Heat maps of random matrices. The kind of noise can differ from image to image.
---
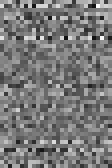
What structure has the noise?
rows of uneven size
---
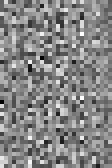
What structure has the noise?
columns of uneven size
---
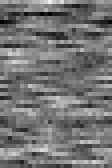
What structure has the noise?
streaked along the rows
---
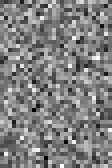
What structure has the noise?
independent entries
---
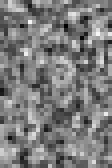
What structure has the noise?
blotchy
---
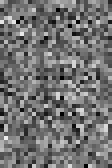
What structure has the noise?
low rank plus noise
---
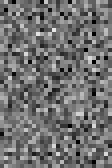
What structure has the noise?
independent entries
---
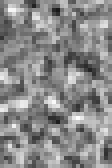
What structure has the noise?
blotchy
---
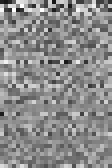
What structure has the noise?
rows of uneven size
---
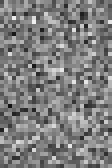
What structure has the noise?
independent entries
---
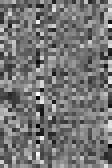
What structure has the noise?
columns of uneven size
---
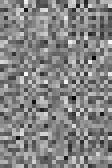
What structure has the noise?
low rank plus noise
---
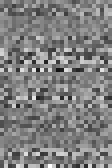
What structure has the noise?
rows of uneven size
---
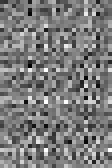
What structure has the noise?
low rank plus noise
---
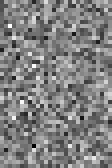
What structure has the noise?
independent entries
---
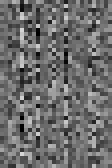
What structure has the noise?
columns of uneven size
